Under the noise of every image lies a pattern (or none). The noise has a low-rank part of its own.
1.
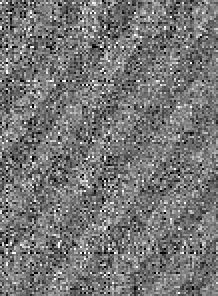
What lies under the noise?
diagonal stripes
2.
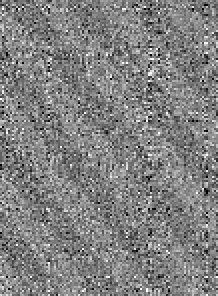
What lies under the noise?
diagonal stripes
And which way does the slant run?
top left to bottom right
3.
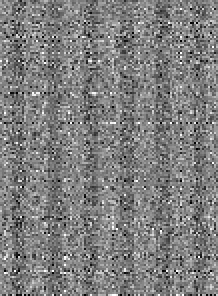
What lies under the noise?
vertical stripes
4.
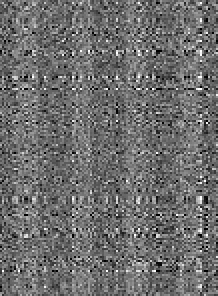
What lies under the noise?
vertical stripes
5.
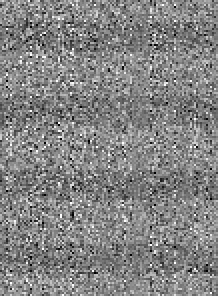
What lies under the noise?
horizontal stripes
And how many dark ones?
4
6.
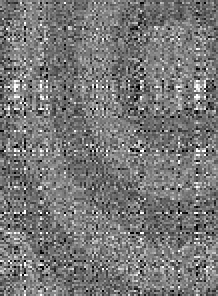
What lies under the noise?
rings round one point
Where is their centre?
top right
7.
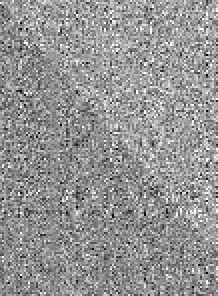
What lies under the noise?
a sharp edge
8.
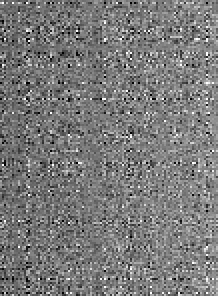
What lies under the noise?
a smooth slope
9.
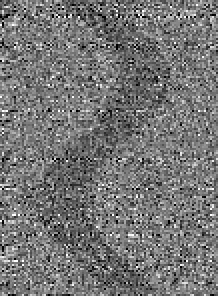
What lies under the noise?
a wavy band
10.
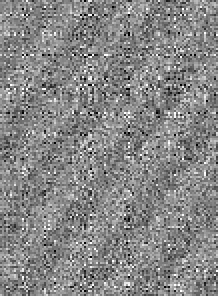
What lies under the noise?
diagonal stripes
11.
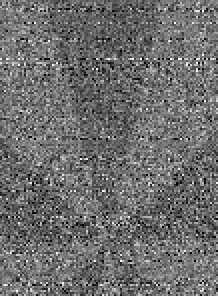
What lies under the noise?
spokes from one point
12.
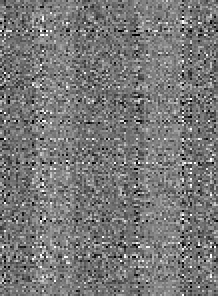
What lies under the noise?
vertical stripes
